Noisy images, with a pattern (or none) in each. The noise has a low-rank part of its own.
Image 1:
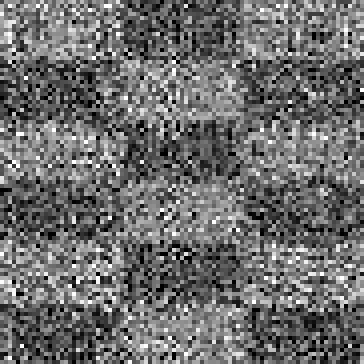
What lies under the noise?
a checkerboard
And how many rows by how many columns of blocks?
6 by 3
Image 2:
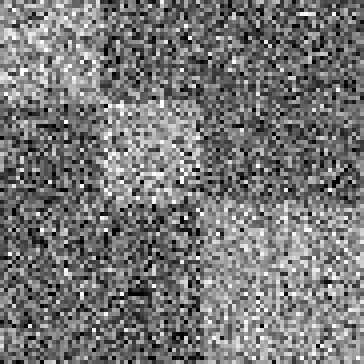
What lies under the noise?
blocks along the diagonal
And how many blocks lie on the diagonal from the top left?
3
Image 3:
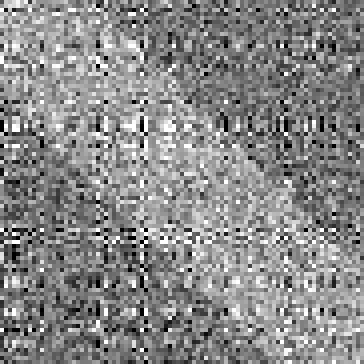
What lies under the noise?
a diagonal band
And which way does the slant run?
top left to bottom right
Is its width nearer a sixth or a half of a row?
a half
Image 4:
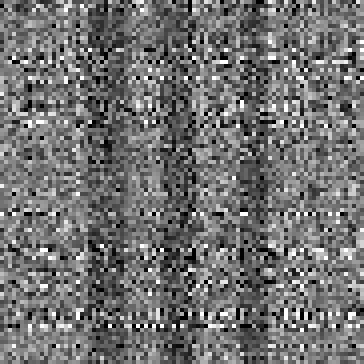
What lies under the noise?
bands of columns
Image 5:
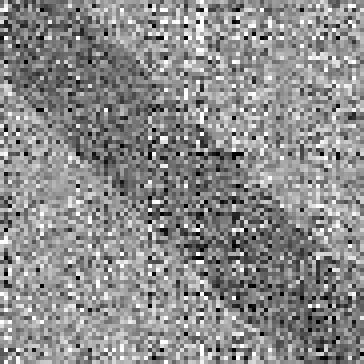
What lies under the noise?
a diagonal band
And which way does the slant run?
top left to bottom right
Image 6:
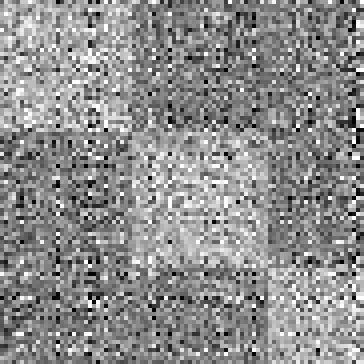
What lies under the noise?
blocks along the diagonal
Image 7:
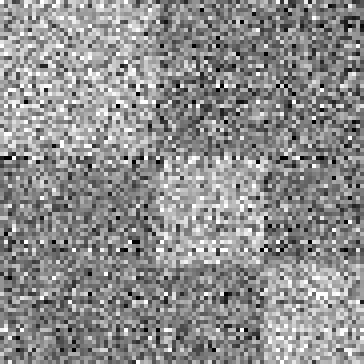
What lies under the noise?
blocks along the diagonal
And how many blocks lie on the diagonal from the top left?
3
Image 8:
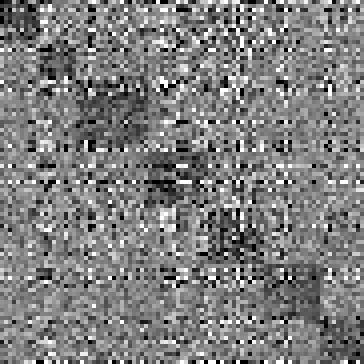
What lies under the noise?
blocks along the diagonal
